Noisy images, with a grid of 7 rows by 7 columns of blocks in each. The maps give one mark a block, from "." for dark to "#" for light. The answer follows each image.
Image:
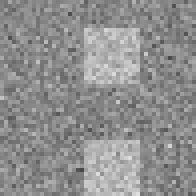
. . . . . . .
. . . # # . .
. . . # # . .
. . . . . . .
. . . . . . .
. . . # # . .
. . . # # . .
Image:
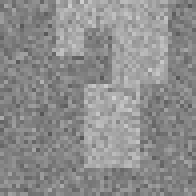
. . # # # # .
. . # . # # .
. . . . # # .
. . . # # . .
. . . # # . .
. . . # # . .
. . . . . . .
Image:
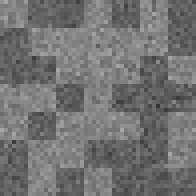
# . . # . # .
. # # # # # .
. . # # # . #
# # . # . . .
# . # # # . #
. # # . . . #
. # . # . . .
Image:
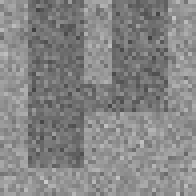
# . . # . . #
# . . # . . #
# . . # . . #
# . . . . . #
# . . # # # #
# . . # # # #
# # # # # # #
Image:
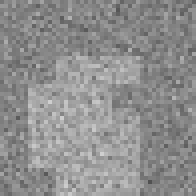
. . . . . . .
. . . . . . .
. . # # # . .
. # # # . . .
. # # # # . .
. # # # # . .
. . # # # . .
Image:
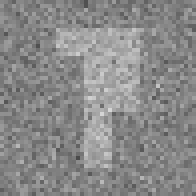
. . . . . . .
. . # # # . .
. . . # # . .
. . . # # . .
. . . # . . .
. . . # . . .
. . . . . . .
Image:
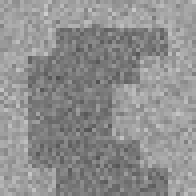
# # # # # # #
# # . . . . #
# . . . . # #
# . . . # # #
# . . . # # #
# . . . . # #
# # . . . . #
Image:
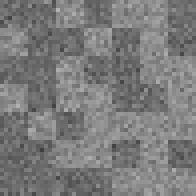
. . # . # # .
# . . # . # .
. . # . . # #
# . # # . . #
. # . # # # #
. . # # . # .
. . . . # # #
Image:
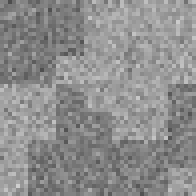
. . . # # # #
. . . # # # #
. . # # # # #
# # . # # # .
# # . . # # .
# . . . . . .
# . . . . . #
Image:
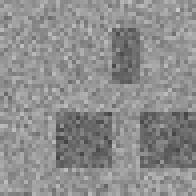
# # # # # # #
# # # # . # #
# # # # . # #
# # # # # # #
# # . . # . .
# # . . # . .
# # # # # # #
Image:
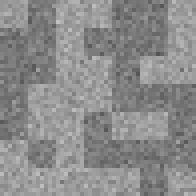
# . # # . . #
. . # . . . #
. . # # . # #
. # # # . . .
. # # . # # .
# . # . . . .
# # # # # . #
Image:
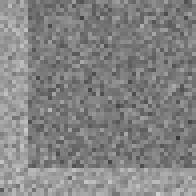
# . . . . . .
# . . . . . .
# . . . . . .
# . . . . . .
# . . . . . .
# . . . . . .
# # # # # # #
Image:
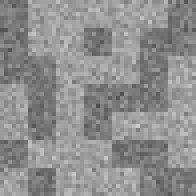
. # # # # # .
. # # . # . .
. . # # # . #
# . # . . . #
# . # . # # #
. # # # . . #
# . # # # . .
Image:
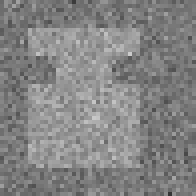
. . . . . . .
. # # # # . .
. . # # . . .
. # # # # . .
. # # # # . .
. # # # # . .
. . . . . . .
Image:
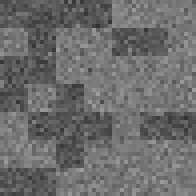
. . . . # # #
# . # # . . #
. . # # # # #
. # . # # # #
# . . . # . .
# # . # # # #
. . # # # # #
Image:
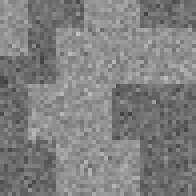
# . . # # . .
# . # # # # #
. . # # # # #
. # # # . . .
. # # # . . .
. . # # # . .
. . # # # . .
